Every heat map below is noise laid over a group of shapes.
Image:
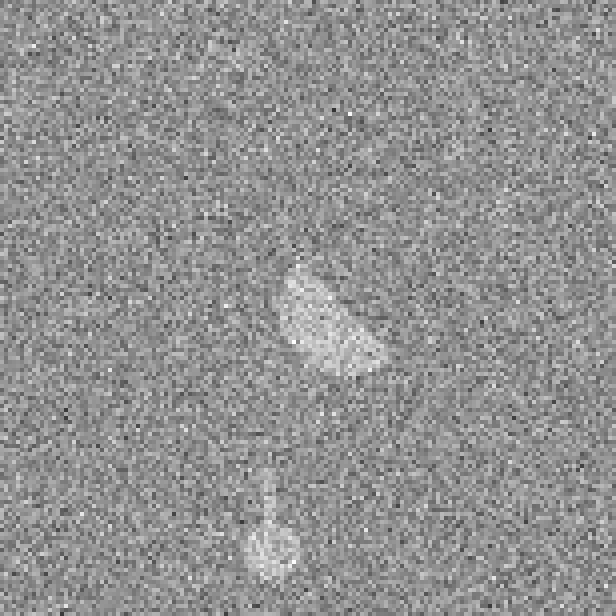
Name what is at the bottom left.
nothing
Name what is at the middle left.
nothing
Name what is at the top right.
nothing
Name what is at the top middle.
nothing
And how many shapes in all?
2
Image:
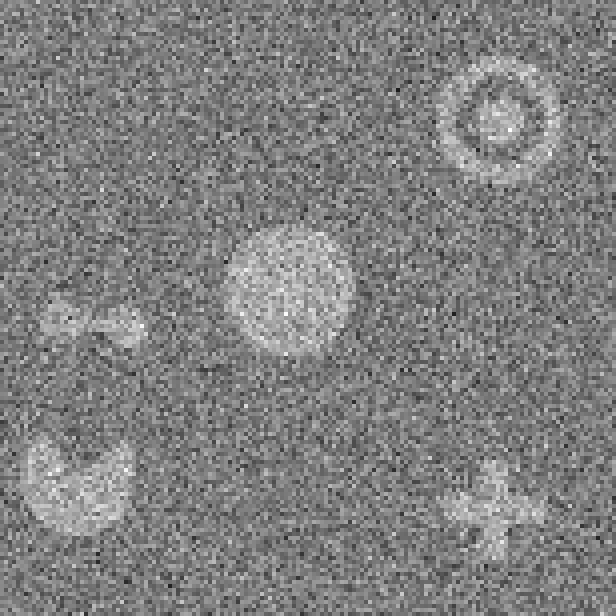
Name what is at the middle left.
dumbbell
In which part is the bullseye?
top right
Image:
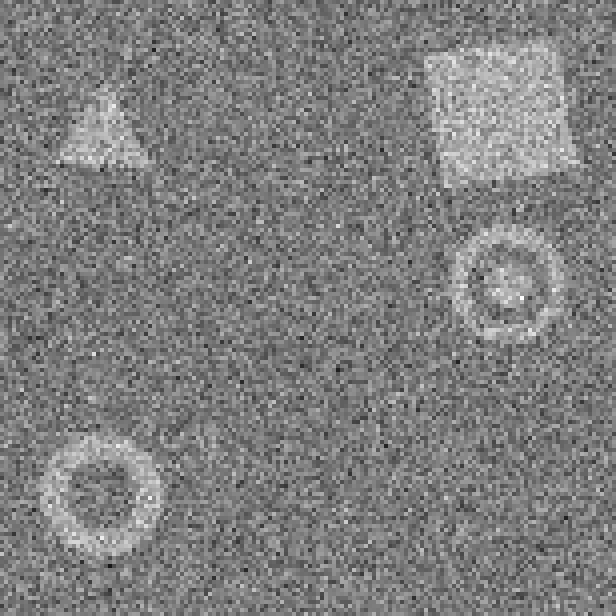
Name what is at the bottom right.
nothing
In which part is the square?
top right
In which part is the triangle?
top left
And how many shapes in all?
4
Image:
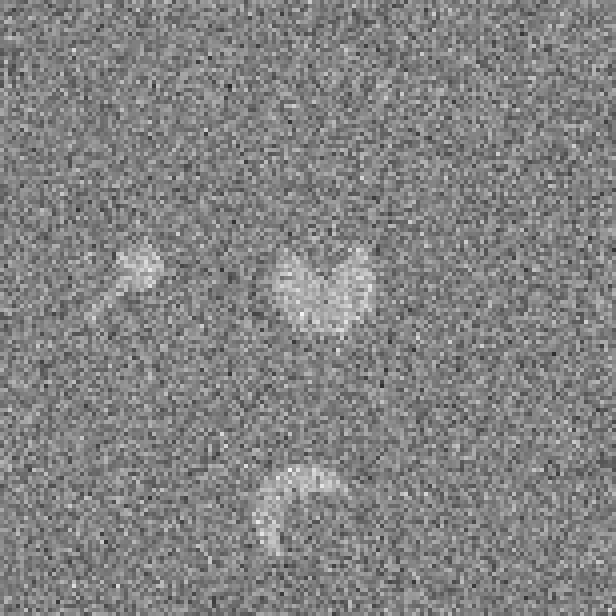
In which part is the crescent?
bottom middle
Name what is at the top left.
nothing
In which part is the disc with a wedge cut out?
centre
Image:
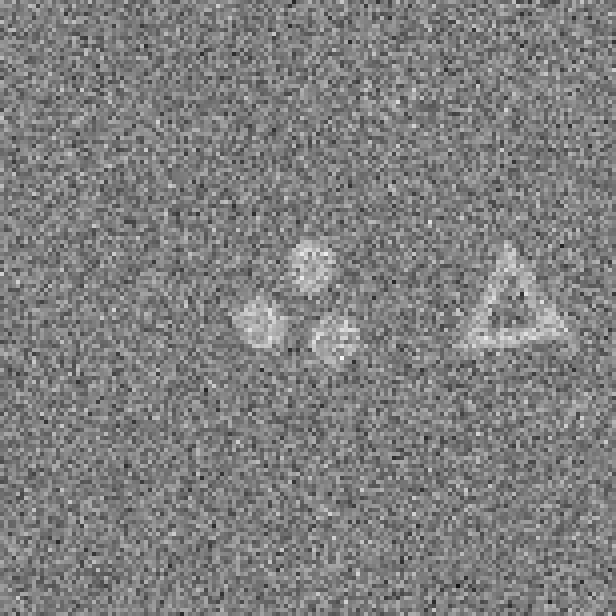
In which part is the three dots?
centre
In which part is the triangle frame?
middle right
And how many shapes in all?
2
